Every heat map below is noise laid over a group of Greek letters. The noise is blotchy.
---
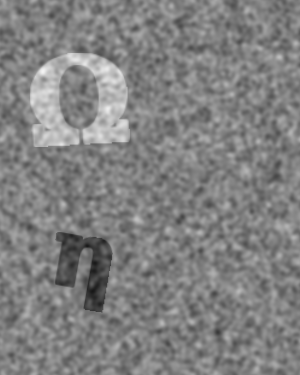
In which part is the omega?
top left
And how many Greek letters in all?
2
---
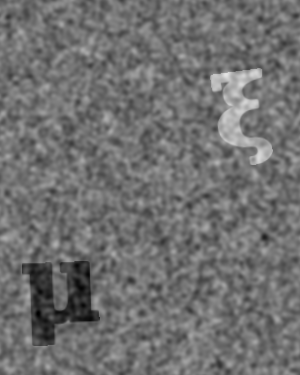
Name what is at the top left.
nothing
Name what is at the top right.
xi
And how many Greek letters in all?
2
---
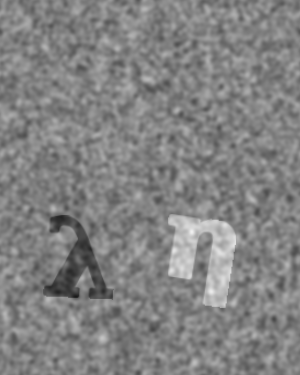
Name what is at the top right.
nothing
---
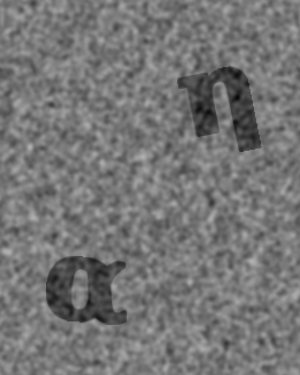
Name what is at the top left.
nothing
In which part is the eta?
top right
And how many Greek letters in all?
2
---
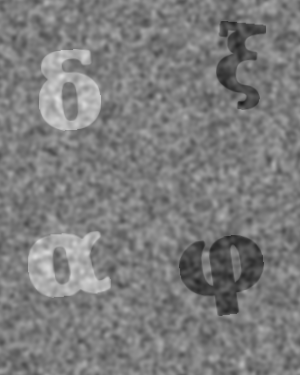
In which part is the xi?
top right
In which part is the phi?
bottom right
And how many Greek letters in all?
4
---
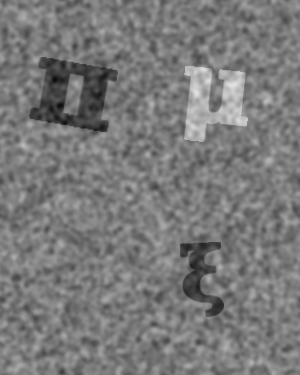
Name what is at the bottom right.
xi
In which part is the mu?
top right
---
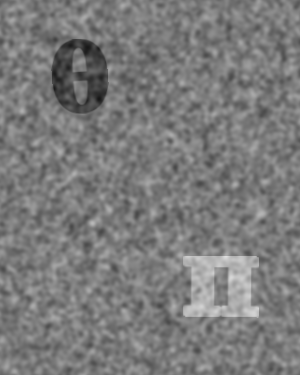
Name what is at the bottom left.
nothing
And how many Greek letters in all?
2
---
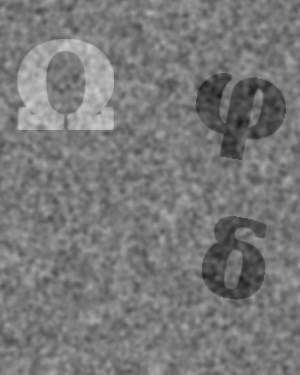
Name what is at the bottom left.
nothing
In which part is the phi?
top right
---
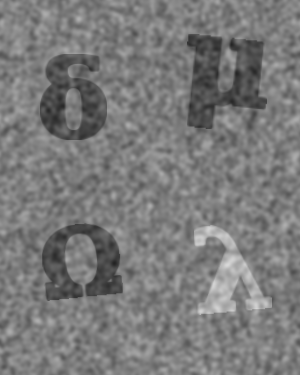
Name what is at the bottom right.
lambda
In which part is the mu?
top right
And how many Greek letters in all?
4
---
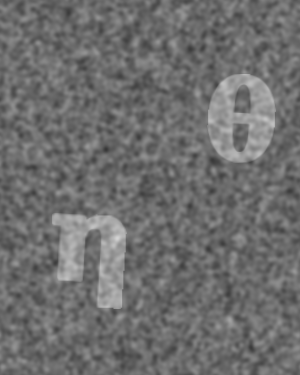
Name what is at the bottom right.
nothing
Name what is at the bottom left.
eta
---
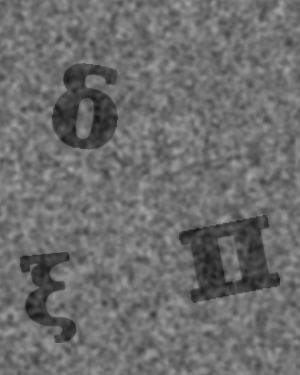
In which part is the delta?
top left
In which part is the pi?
bottom right
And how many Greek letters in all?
3
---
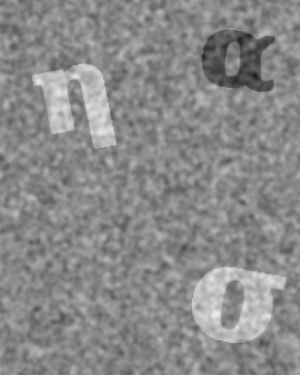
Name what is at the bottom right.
sigma
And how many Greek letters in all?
3
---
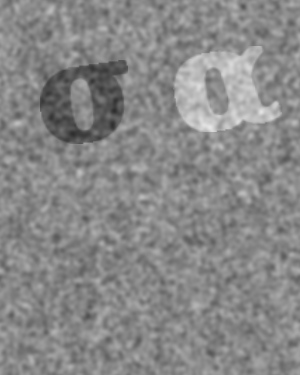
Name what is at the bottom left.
nothing
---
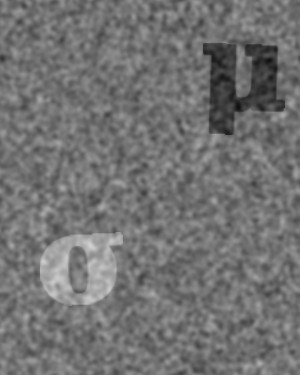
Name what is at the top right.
mu
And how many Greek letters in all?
2
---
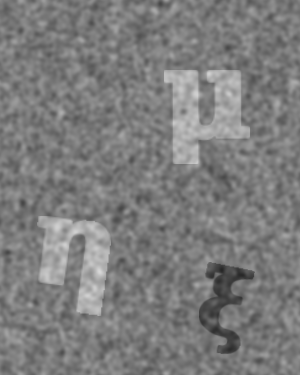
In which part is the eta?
bottom left
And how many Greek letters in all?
3
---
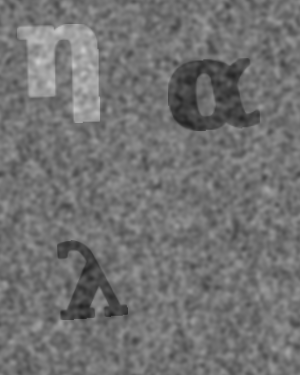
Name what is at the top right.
alpha
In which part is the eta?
top left
